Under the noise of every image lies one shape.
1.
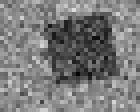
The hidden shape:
square
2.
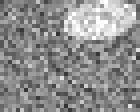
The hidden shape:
ellipse
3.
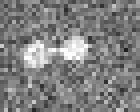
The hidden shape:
dumbbell
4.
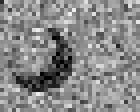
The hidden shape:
crescent
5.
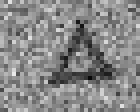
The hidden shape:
triangle frame
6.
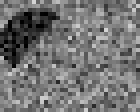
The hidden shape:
half disc
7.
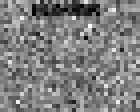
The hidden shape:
bar
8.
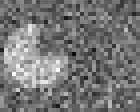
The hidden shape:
disc with a wedge cut out
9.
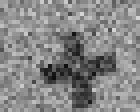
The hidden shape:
cross
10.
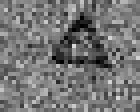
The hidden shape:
triangle frame
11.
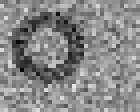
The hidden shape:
ring
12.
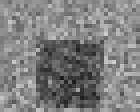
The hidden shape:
square
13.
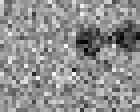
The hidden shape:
dumbbell
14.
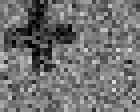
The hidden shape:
cross
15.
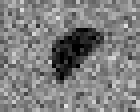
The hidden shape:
half disc
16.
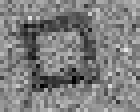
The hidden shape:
square frame
